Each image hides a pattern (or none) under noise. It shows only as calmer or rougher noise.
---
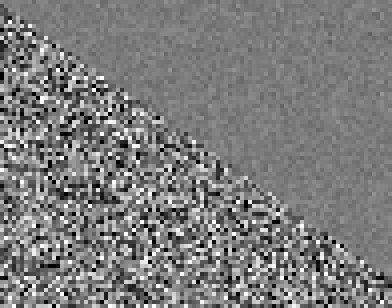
a sharp edge
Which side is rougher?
bottom left
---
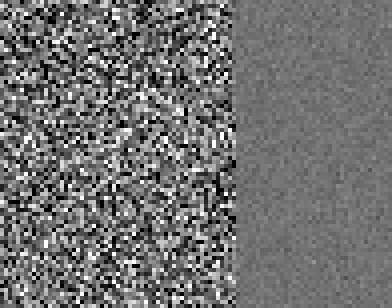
a sharp edge
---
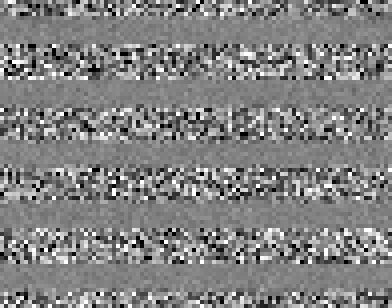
horizontal stripes
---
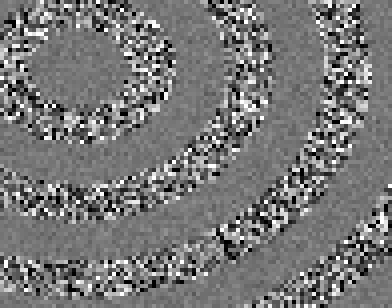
rings round one point
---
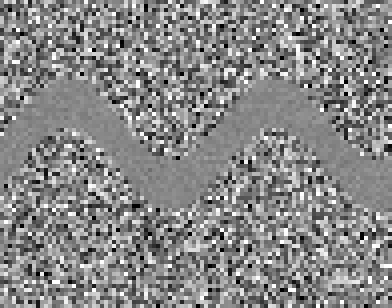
a wavy band
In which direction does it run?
left to right
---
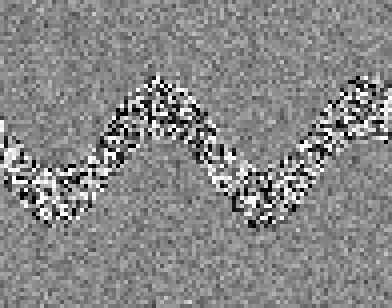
a wavy band
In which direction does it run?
left to right
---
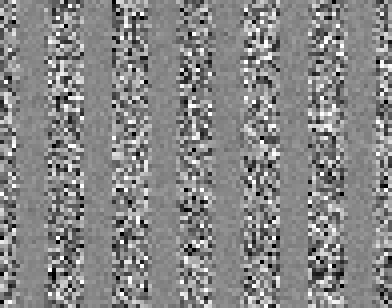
vertical stripes
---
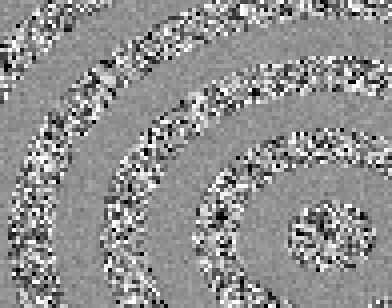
rings round one point
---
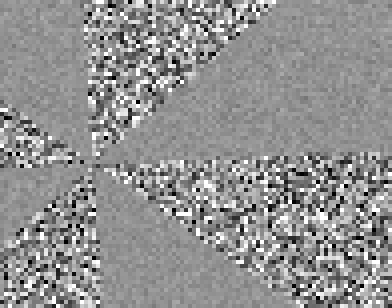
spokes from one point
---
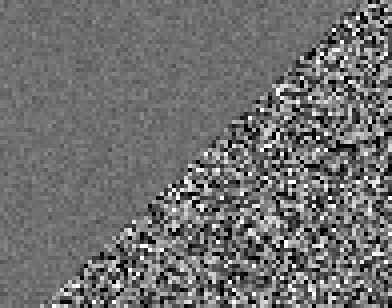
a sharp edge
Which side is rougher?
bottom right
